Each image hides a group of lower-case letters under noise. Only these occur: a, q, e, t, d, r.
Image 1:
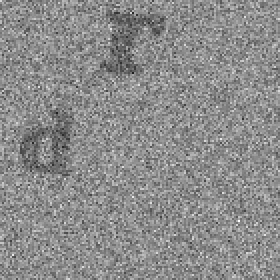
top middle: dark r; middle left: dark d
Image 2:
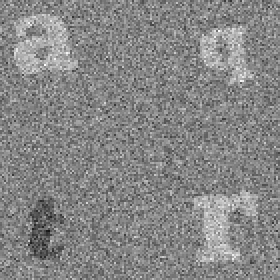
top left: light a; top right: light q; bottom left: dark t; bottom right: light r
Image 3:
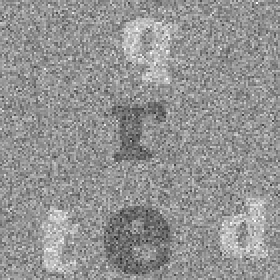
top middle: light q; centre: dark r; bottom left: light t; bottom middle: dark e; bottom right: light d
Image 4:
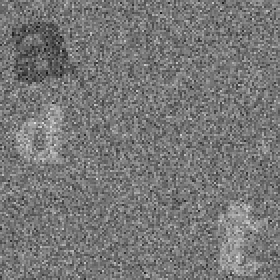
top left: dark a; middle left: light d; bottom right: light t
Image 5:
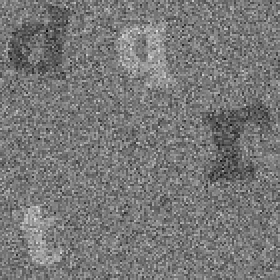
top left: dark d; top middle: light q; middle right: dark r; bottom left: light t
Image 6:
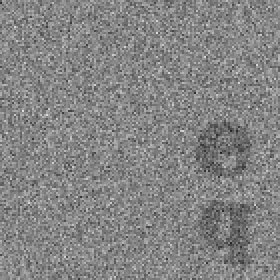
middle right: dark e; bottom right: dark q
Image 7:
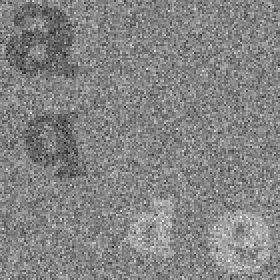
top left: dark a; middle left: dark q; bottom middle: light d; bottom right: light e
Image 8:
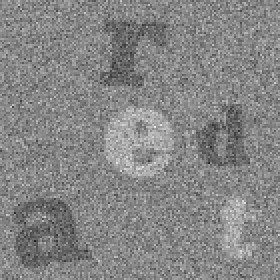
top middle: dark r; centre: light e; middle right: dark d; bottom left: dark a; bottom right: light t
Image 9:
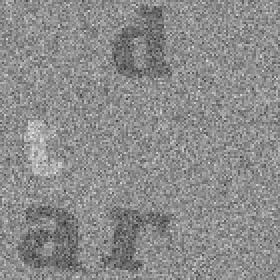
top middle: dark d; middle left: light t; bottom left: dark a; bottom middle: dark r
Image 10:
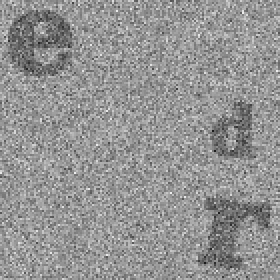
top left: dark e; middle right: dark d; bottom right: dark r
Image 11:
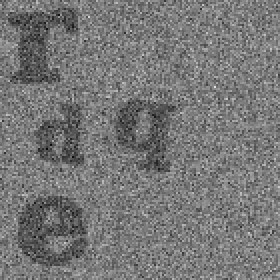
top left: dark r; middle left: dark d; centre: dark q; bottom left: dark e
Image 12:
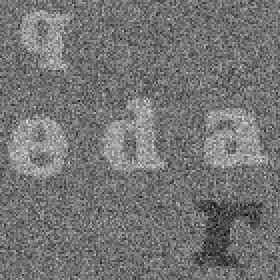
top left: light q; middle left: light e; centre: light d; middle right: light a; bottom right: dark r
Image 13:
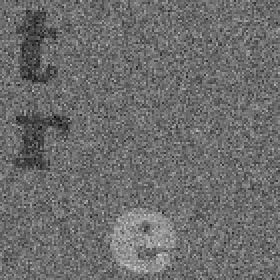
top left: dark t; middle left: dark r; bottom middle: light e
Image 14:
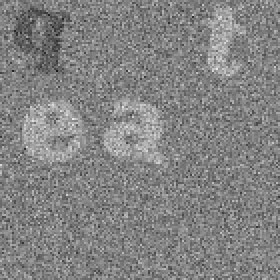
top left: dark q; top right: light t; middle left: light e; centre: light a
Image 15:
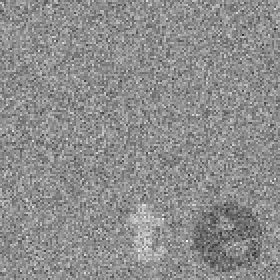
bottom middle: light t; bottom right: dark e
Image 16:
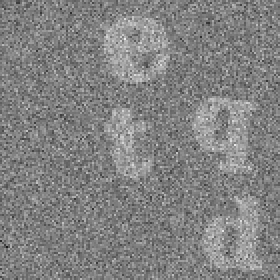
top middle: light e; centre: light t; middle right: light q; bottom right: light d
